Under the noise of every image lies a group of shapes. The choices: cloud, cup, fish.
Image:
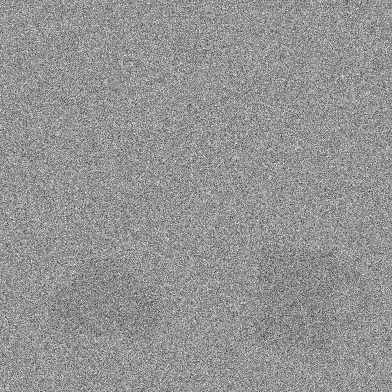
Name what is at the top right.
nothing
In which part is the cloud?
bottom left
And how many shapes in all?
2
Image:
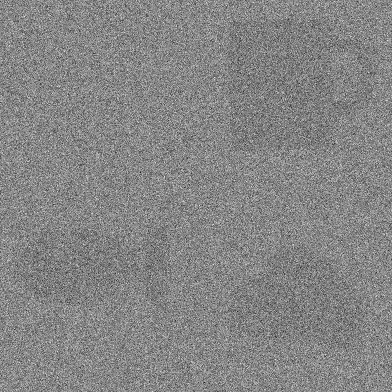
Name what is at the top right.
cup
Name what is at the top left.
nothing
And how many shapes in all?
3
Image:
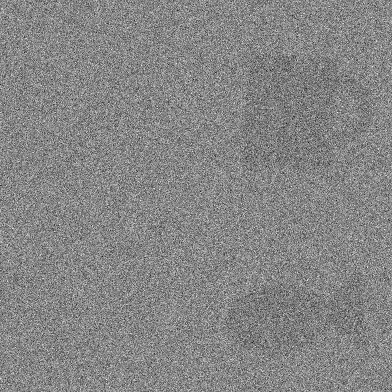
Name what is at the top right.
cup
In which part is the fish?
bottom right
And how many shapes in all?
2
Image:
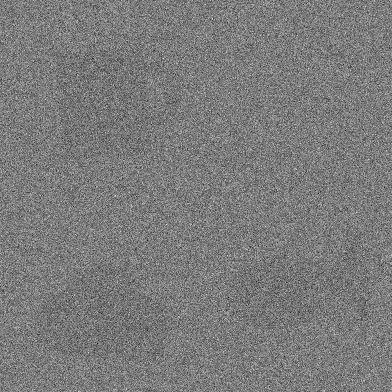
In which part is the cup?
top left
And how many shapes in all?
3
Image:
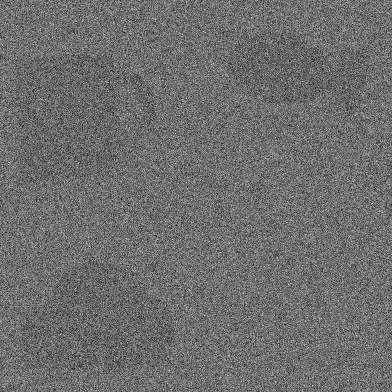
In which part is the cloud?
bottom left
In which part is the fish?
top right
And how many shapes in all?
3
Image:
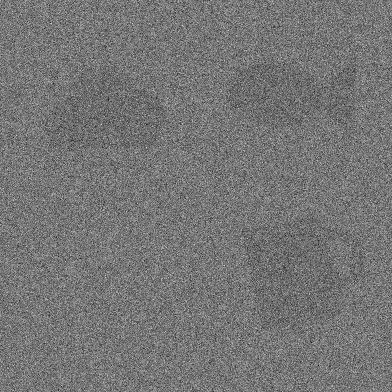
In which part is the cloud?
top left
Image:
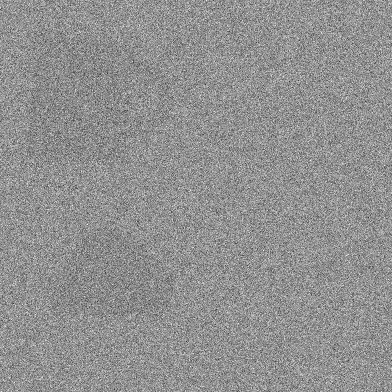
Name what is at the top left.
cup
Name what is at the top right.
nothing
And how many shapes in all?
2
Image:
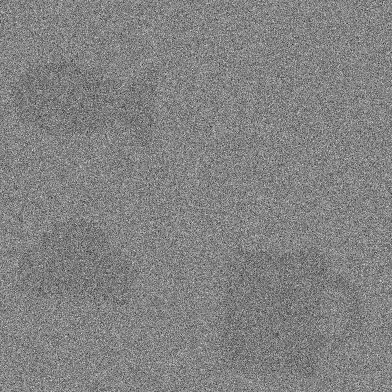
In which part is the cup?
bottom right
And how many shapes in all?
3
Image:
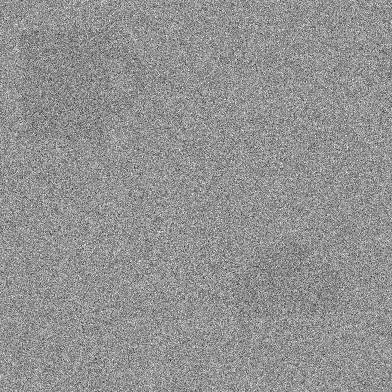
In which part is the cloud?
bottom right
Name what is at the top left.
cup
